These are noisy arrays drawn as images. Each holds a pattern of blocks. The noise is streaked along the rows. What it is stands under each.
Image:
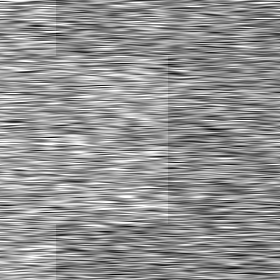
top and bottom mirror each other
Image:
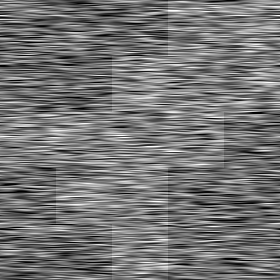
mirrored about the diagonal from the bottom left
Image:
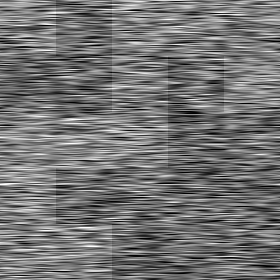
mirrored about the diagonal from the top left
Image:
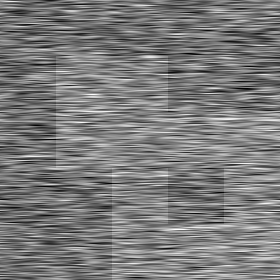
mirrored about the diagonal from the top left
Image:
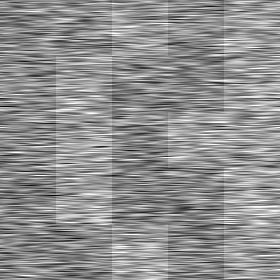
top and bottom mirror each other
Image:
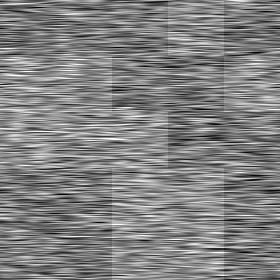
mirrored about the diagonal from the bottom left
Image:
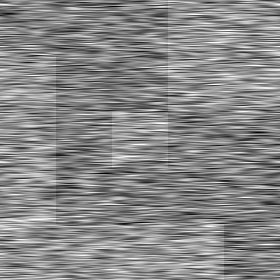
mirrored about the diagonal from the bottom left
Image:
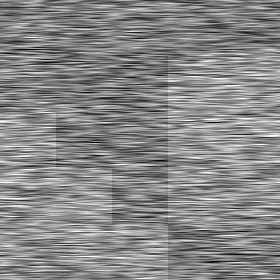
no symmetry
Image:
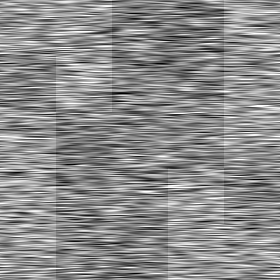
the same after a half turn
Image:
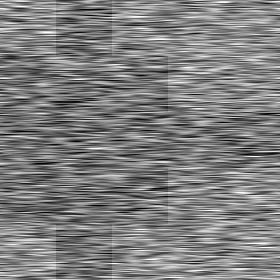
top and bottom mirror each other
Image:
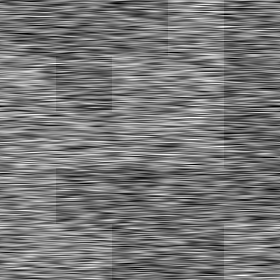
no symmetry
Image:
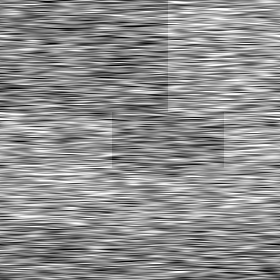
no symmetry
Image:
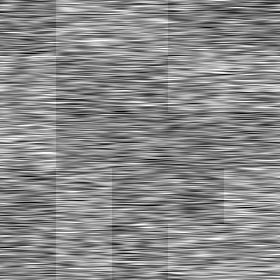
mirrored about the diagonal from the top left
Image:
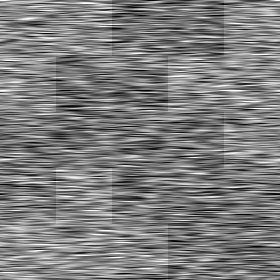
mirrored about the diagonal from the top left
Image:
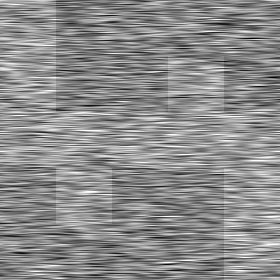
the same after a half turn
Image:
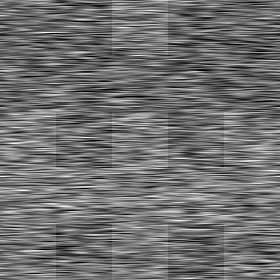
left and right mirror each other
